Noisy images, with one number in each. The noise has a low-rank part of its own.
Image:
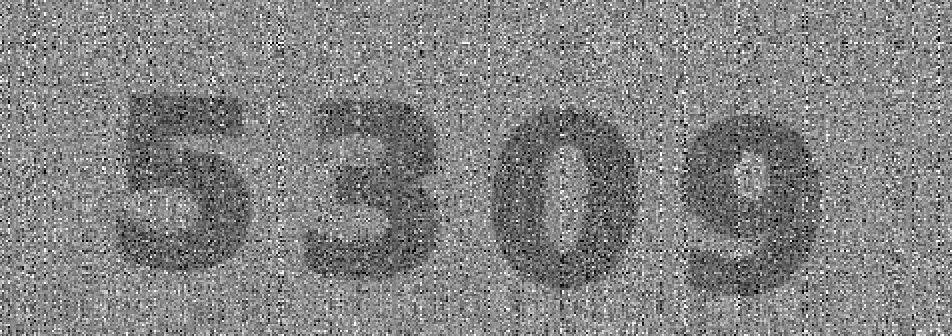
5309
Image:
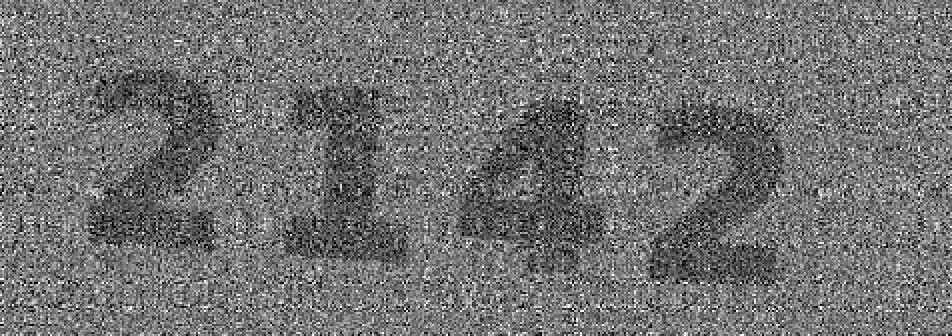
2142
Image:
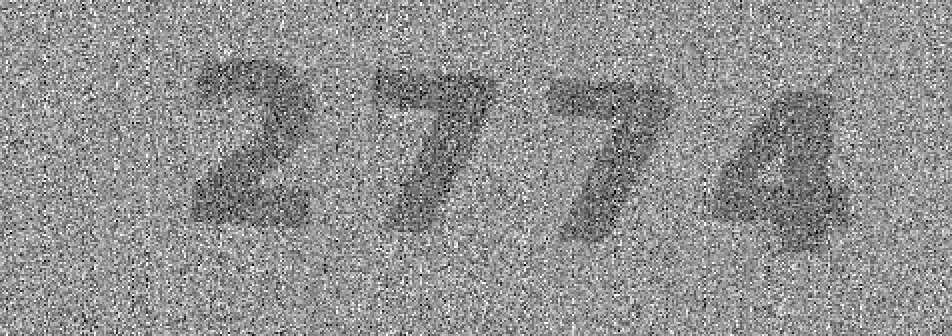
2774
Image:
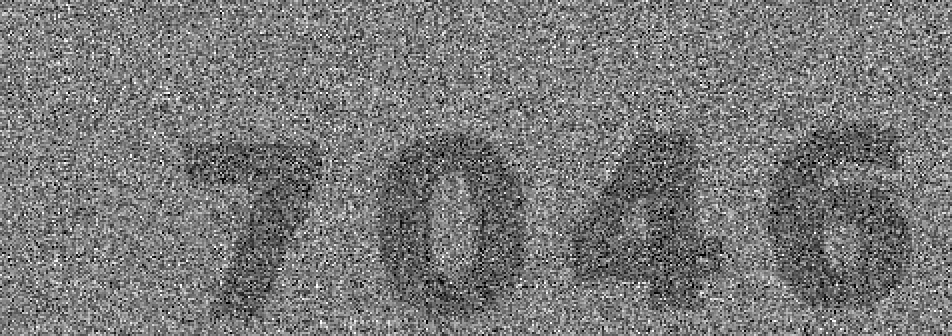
7046
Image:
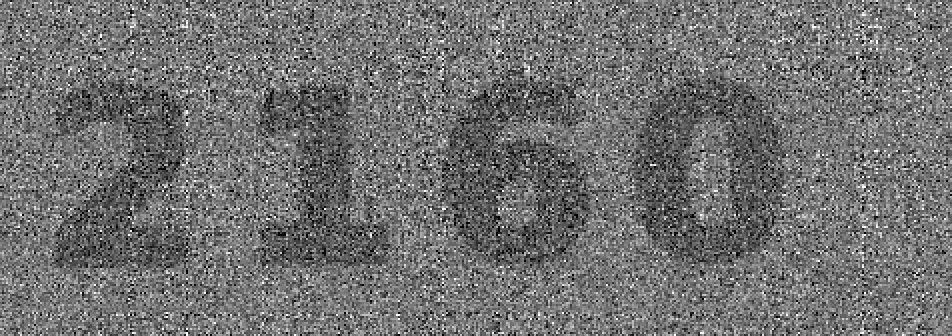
2160
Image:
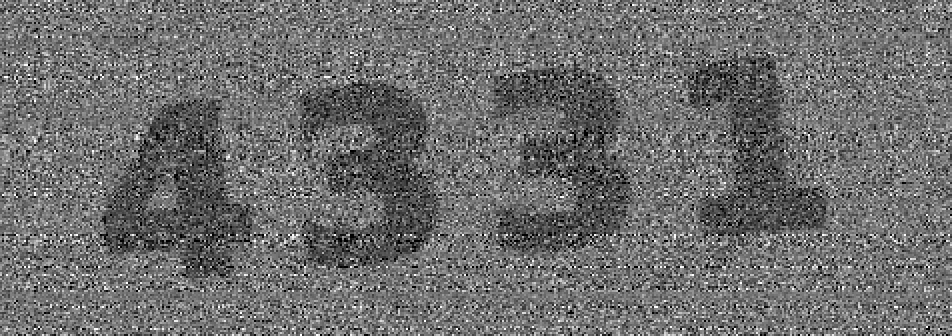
4331
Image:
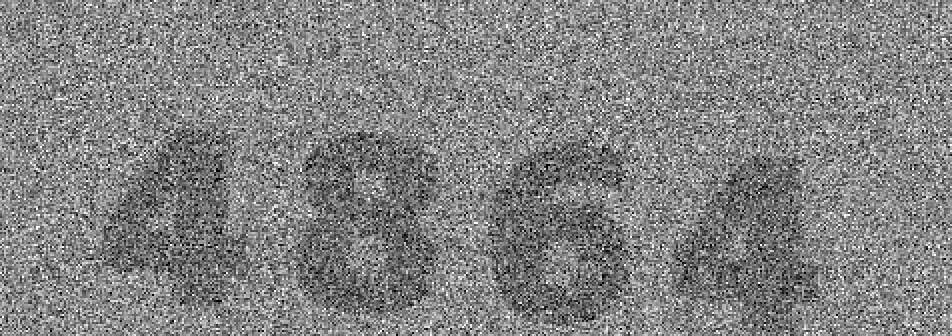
4864
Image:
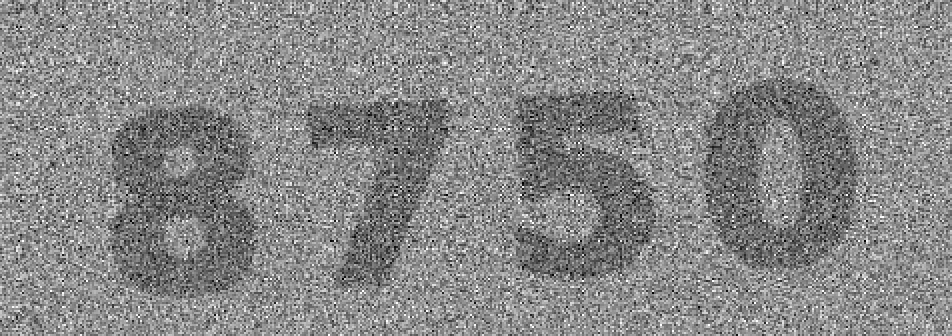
8750
